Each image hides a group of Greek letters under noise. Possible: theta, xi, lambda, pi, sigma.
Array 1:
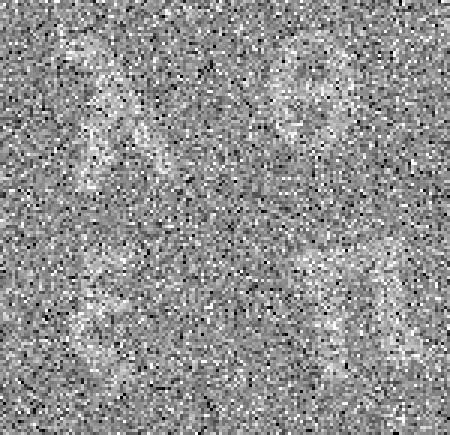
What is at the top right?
theta
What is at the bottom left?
xi
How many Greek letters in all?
4
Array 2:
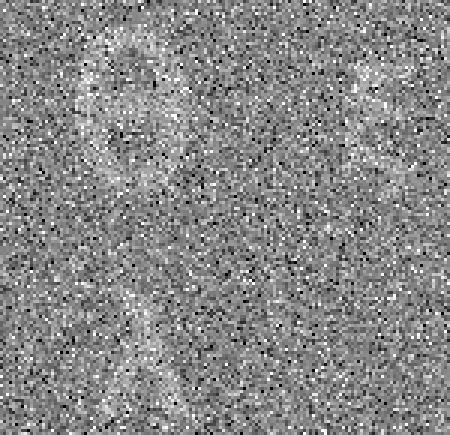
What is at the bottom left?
lambda
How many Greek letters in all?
3
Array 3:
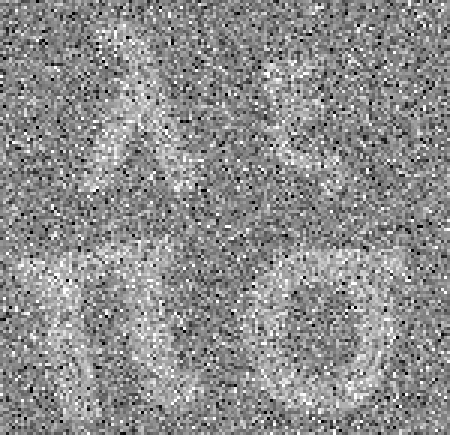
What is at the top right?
xi
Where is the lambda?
top left
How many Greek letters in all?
4
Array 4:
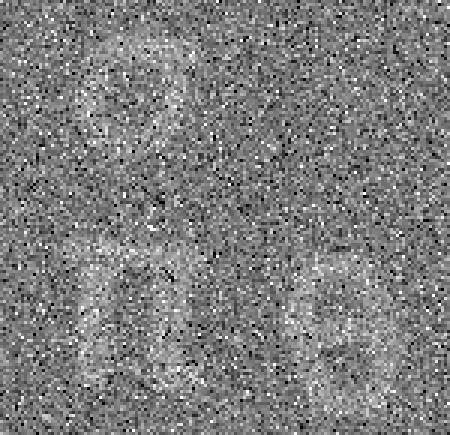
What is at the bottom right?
theta
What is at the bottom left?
pi
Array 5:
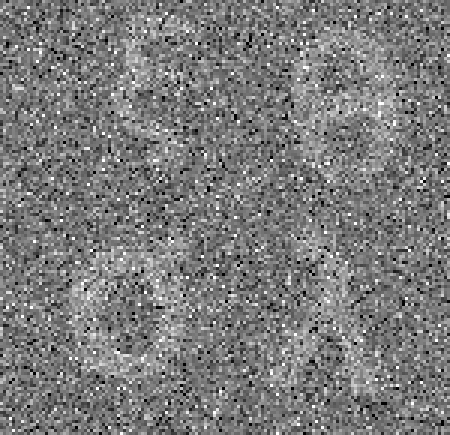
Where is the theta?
top right
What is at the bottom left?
sigma
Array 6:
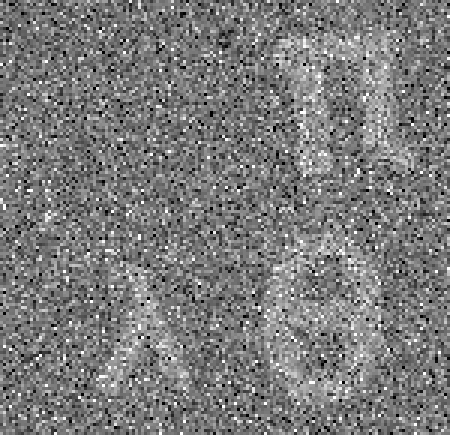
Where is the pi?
top right
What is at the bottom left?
lambda
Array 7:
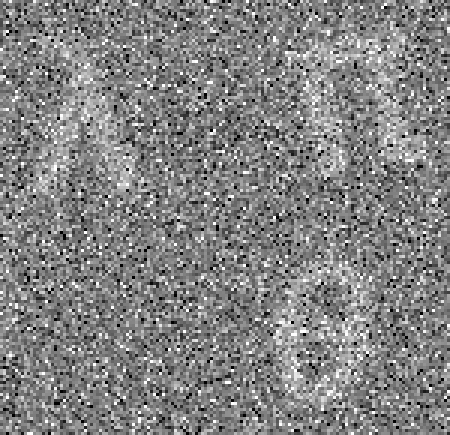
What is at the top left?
lambda
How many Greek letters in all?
3
